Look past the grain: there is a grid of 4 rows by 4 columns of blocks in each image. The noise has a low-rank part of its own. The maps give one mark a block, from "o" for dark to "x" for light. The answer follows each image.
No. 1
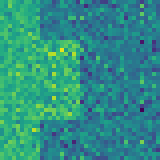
x o o o
x x o o
x x o o
x o o o
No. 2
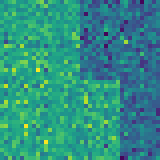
x x o o
x x o o
x x x o
x x x o
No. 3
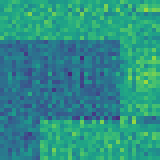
x x x x
o o o x
o o o x
o x x x
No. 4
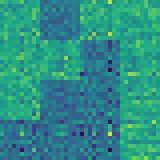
x o x x
x x o x
x o o x
o o o x
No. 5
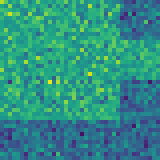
x x x o
x x x x
x x x o
o o o o
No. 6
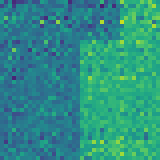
o o o x
o o x x
o o x x
o o x x
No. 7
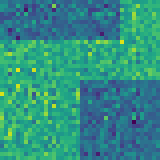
o o o x
x x x x
x x o o
x x o o
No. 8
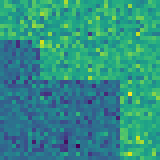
x x x x
o x x x
o o o x
o o o x
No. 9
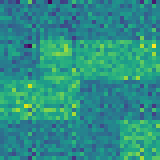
o o o o
o x x x
x x o o
o o o x
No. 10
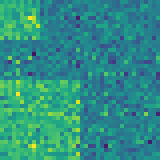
x o o o
o o o o
x x o o
x x o o
